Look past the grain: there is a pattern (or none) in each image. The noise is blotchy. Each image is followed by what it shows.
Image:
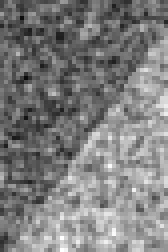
a sharp edge
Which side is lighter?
bottom right
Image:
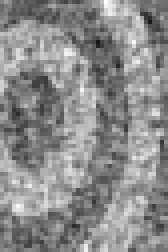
rings round one point
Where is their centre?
middle left
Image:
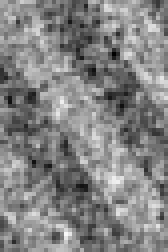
diagonal stripes
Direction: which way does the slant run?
top left to bottom right
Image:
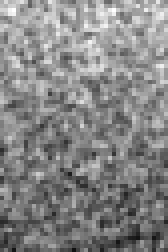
a smooth slope
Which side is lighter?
top
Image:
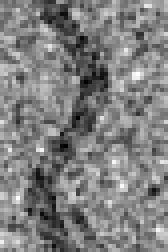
a wavy band
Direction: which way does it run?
top to bottom
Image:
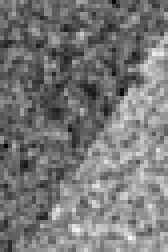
a sharp edge
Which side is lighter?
bottom right
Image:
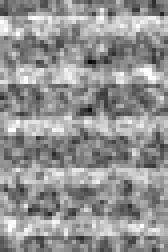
horizontal stripes
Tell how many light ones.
5
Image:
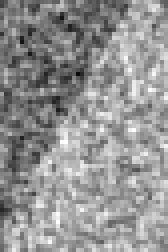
a sharp edge
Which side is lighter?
bottom right
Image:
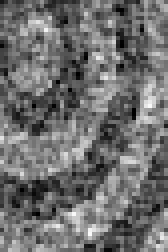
rings round one point
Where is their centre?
top left
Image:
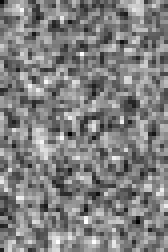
only noise
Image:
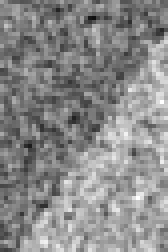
a sharp edge
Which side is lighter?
bottom right
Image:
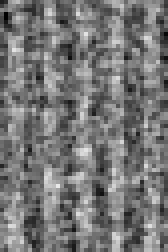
vertical stripes
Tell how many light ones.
5
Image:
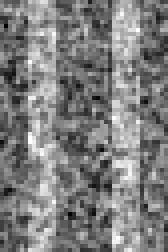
vertical stripes
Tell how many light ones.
2
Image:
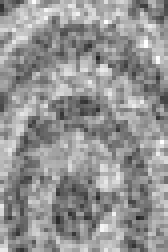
rings round one point
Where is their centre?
bottom middle
